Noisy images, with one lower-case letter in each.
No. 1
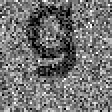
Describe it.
dark g
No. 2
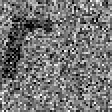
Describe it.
dark r
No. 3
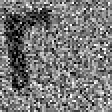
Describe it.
dark r
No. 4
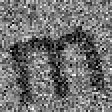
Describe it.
dark m
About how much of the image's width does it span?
nearly all
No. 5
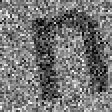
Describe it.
dark n
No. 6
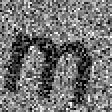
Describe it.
dark m
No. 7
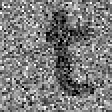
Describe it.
dark t
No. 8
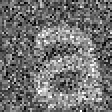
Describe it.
light a
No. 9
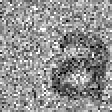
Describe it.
dark a
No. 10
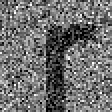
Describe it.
dark r
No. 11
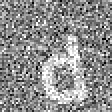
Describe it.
light d
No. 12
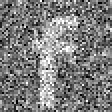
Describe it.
light f
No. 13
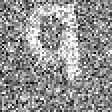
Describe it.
light q
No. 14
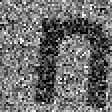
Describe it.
dark n
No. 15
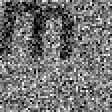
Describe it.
dark m
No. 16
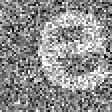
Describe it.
light e
